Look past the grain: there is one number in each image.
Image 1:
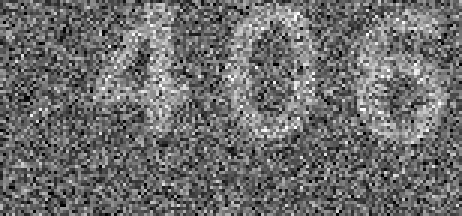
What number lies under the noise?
406
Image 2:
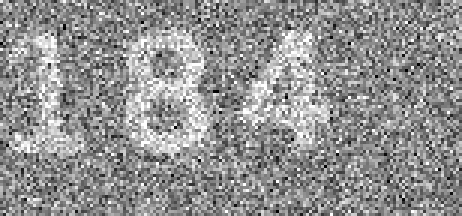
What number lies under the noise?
184
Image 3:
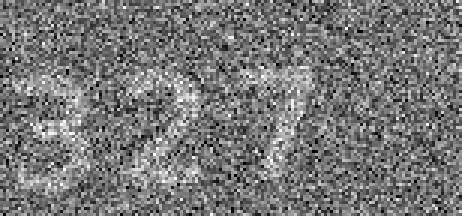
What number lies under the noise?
327
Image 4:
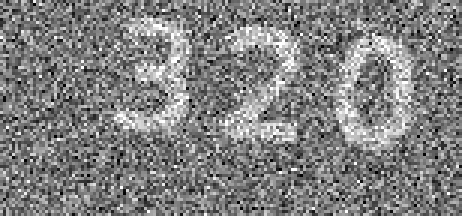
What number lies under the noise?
320
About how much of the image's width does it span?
two thirds
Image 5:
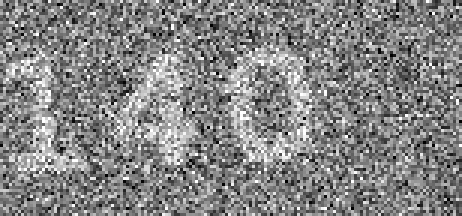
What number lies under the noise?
140
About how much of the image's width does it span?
two thirds
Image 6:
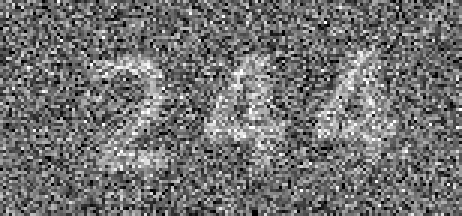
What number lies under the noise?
244
